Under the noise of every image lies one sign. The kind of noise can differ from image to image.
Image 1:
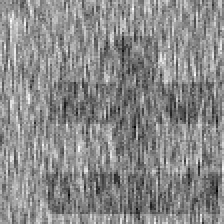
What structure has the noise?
streaked along the columns
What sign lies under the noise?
plus-minus sign
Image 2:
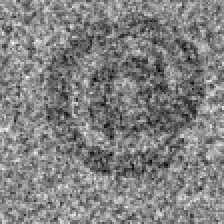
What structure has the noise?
blotchy
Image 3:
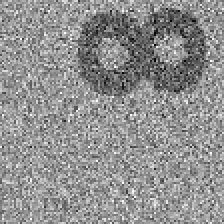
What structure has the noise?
low rank plus noise
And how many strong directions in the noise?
five to eight
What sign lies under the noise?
infinity sign
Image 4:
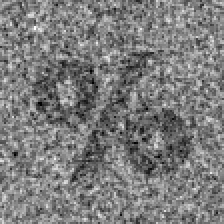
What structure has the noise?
blotchy
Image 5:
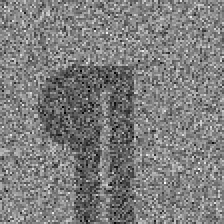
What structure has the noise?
independent entries
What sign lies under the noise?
pilcrow
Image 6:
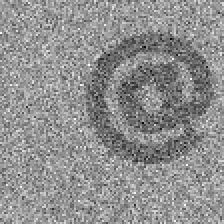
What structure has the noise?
independent entries
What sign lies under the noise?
at sign
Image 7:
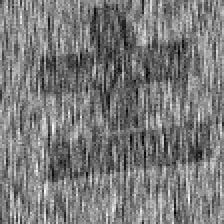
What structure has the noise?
streaked along the columns
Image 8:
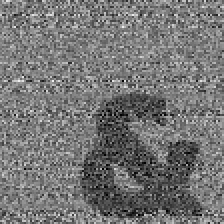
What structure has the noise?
rows of uneven size
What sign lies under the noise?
ampersand
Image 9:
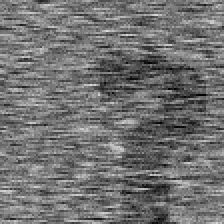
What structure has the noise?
streaked along the rows
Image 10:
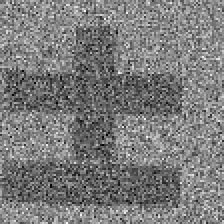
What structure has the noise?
independent entries
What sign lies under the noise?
plus-minus sign
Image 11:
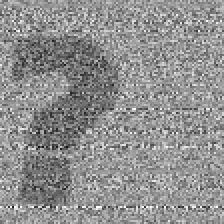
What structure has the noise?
rows of uneven size
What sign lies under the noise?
question mark
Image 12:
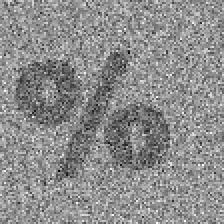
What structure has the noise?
independent entries
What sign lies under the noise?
percent sign
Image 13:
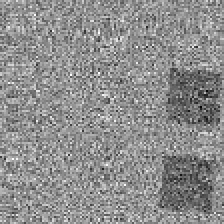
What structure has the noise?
low rank plus noise
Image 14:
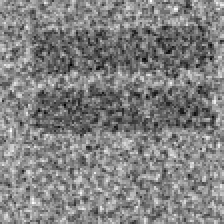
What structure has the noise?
blotchy
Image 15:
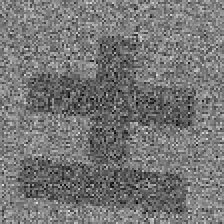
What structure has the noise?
low rank plus noise
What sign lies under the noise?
plus-minus sign
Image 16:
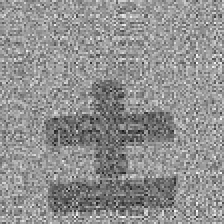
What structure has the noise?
low rank plus noise
